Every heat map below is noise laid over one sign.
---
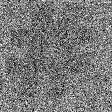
dark hash sign
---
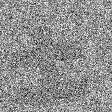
dark plus-minus sign
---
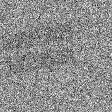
dark equals sign
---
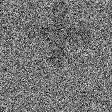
dark plus sign
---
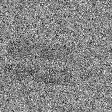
dark equals sign
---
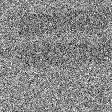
dark equals sign
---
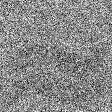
dark approximately sign
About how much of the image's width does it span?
nearly all
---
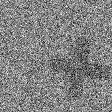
dark plus sign
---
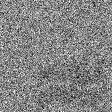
dark approximately sign
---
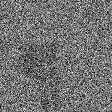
dark pilcrow
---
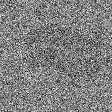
dark approximately sign
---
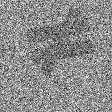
dark not-equal sign
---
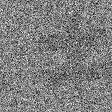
dark plus-minus sign
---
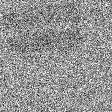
dark equals sign
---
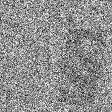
dark section sign
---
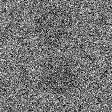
dark colon
